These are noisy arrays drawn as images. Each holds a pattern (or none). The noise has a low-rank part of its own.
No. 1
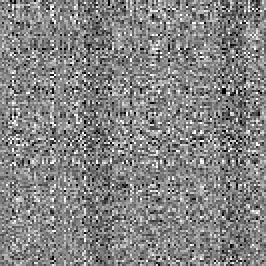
bands of columns
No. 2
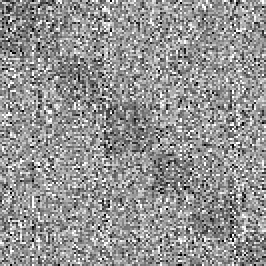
blocks along the diagonal
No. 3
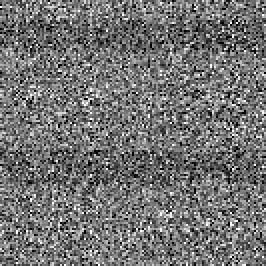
bands of rows
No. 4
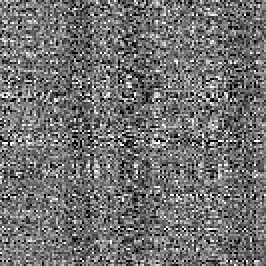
bands of columns
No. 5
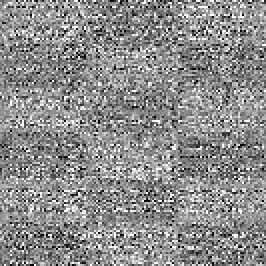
a checkerboard
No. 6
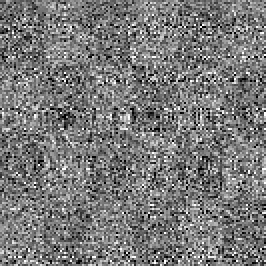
a checkerboard
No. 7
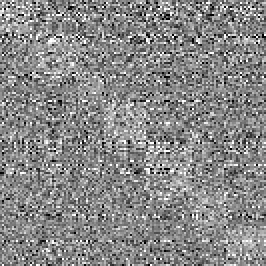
blocks along the diagonal
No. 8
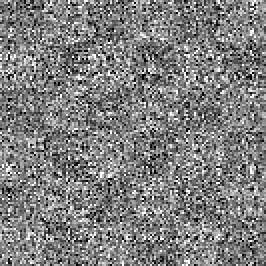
a checkerboard
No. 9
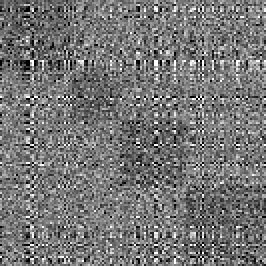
blocks along the diagonal
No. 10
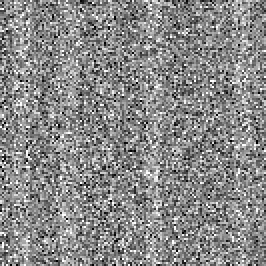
bands of columns
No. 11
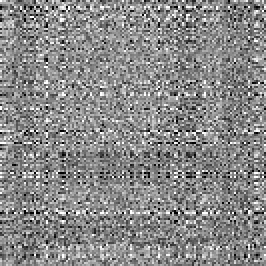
bands of rows crossing bands of columns
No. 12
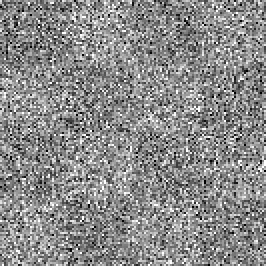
a checkerboard
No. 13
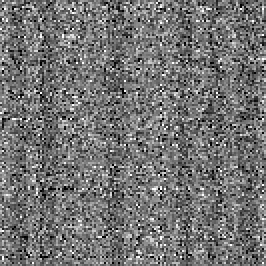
bands of columns
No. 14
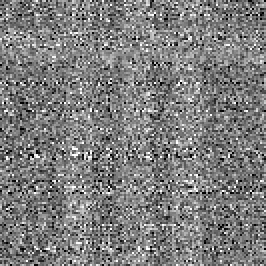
bands of rows crossing bands of columns
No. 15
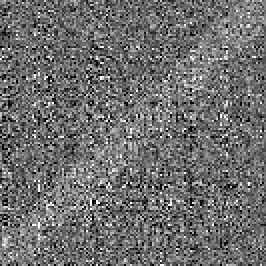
a diagonal band
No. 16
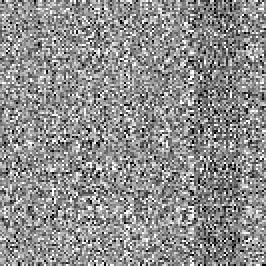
one band of columns
